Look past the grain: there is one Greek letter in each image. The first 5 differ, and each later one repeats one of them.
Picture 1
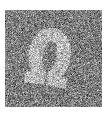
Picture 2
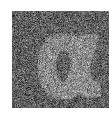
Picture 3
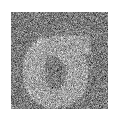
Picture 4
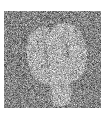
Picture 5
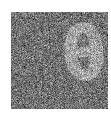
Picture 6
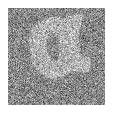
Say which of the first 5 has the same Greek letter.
2
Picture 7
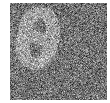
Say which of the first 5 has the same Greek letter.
5
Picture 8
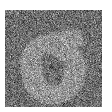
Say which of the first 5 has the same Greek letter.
3
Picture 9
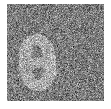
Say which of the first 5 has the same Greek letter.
5
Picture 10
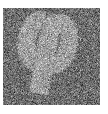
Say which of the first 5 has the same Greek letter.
4
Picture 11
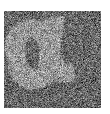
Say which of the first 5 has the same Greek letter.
2
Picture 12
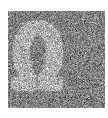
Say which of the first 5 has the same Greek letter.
1
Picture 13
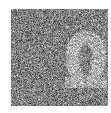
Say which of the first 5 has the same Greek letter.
1
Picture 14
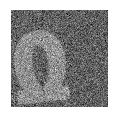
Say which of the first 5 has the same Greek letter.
1
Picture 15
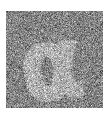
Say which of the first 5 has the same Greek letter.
2
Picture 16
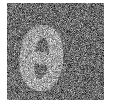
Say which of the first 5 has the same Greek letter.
5
